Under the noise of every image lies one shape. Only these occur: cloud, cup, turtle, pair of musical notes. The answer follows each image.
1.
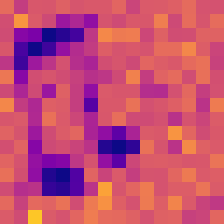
pair of musical notes
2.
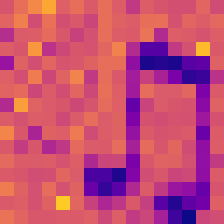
pair of musical notes
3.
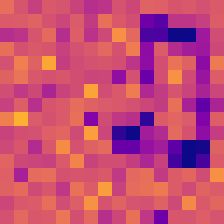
pair of musical notes
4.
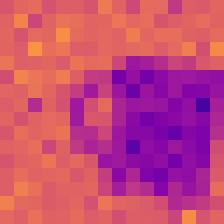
cup
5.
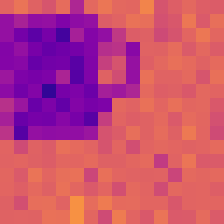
cup
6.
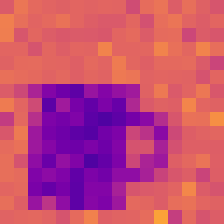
cup
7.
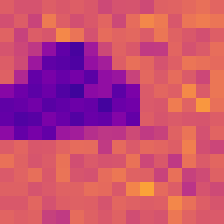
cloud
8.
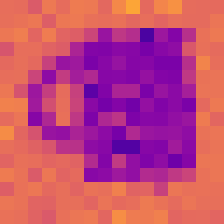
cup
